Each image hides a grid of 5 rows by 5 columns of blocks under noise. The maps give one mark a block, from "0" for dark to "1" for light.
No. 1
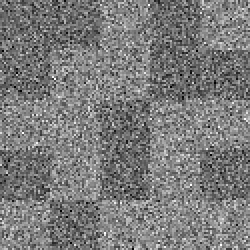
0 0 1 0 1
0 1 1 0 0
1 1 0 1 1
0 1 0 1 0
1 0 1 1 1
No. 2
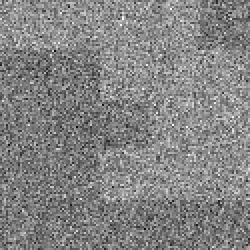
1 1 1 1 0
0 0 1 1 1
0 0 0 1 1
0 0 1 1 1
0 0 0 0 0
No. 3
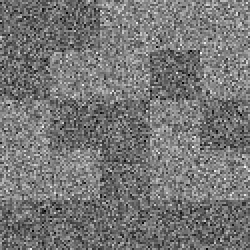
0 0 1 1 1
0 1 1 0 1
1 0 0 1 0
1 1 0 1 1
0 0 0 0 0
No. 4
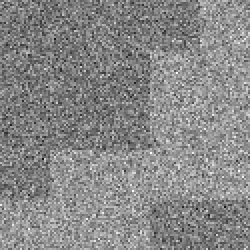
0 0 0 0 1
0 0 0 1 1
0 0 0 1 1
0 1 1 1 1
1 1 1 0 0
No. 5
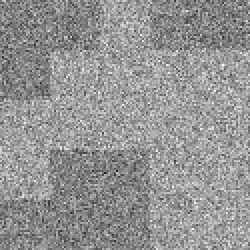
0 0 1 0 0
0 1 1 1 1
1 1 1 1 1
1 0 0 1 1
0 0 0 1 1
